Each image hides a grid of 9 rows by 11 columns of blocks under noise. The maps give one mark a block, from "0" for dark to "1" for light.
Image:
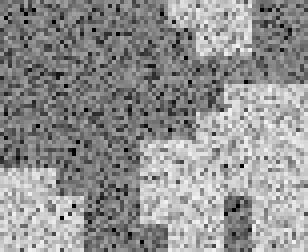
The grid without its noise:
00000011100
00000001100
00000000000
00000000111
00000001111
00000111111
11000111111
11100111011
11100011011
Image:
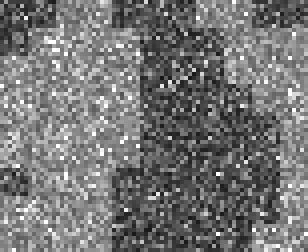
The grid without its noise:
00110001100
01111000111
11111000111
11111000011
11111000001
11111000001
01110000001
11110000001
11110000011
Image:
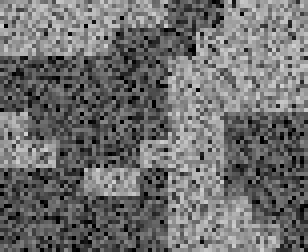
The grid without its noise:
11111100111
11110001111
00000011111
00000011111
10000011000
11000111000
00011011000
00000011100
00000011110
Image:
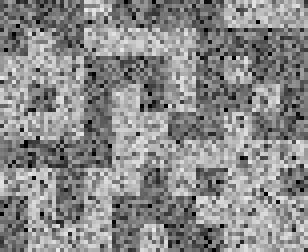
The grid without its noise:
00010000111
01011110000
11100010100
10101010010
11101100100
00001111111
11011010110
01010001111
01110100111
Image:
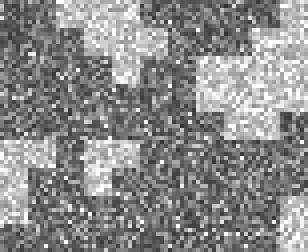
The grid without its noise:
00111000001
00011100011
00001001111
00000001111
00000000110
11011000000
10010000000
10000000001
00000000001
